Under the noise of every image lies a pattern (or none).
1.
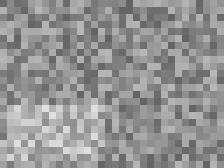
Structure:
one block
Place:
bottom left
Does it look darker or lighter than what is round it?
lighter
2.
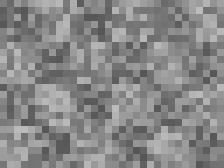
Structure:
a checkerboard
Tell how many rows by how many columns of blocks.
4 by 6
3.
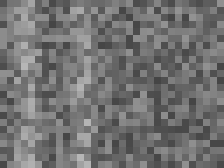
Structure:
bands of columns
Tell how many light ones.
2
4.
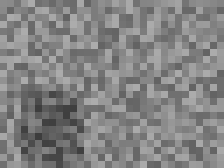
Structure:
one block
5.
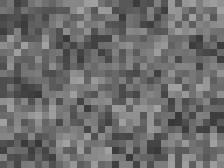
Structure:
a checkerboard
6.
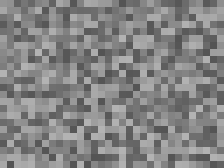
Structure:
only noise
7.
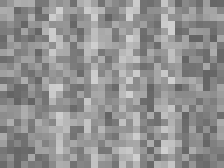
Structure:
bands of columns
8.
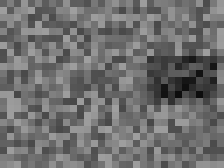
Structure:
one block
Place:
middle right
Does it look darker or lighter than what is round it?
darker
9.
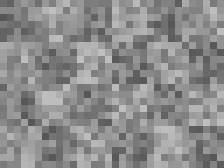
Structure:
a checkerboard
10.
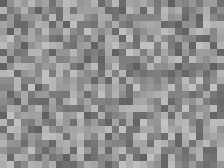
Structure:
only noise
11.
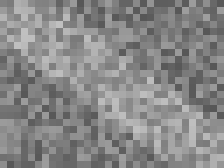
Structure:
a diagonal band
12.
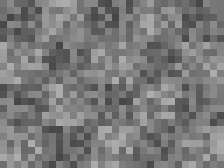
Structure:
a checkerboard
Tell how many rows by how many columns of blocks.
4 by 5
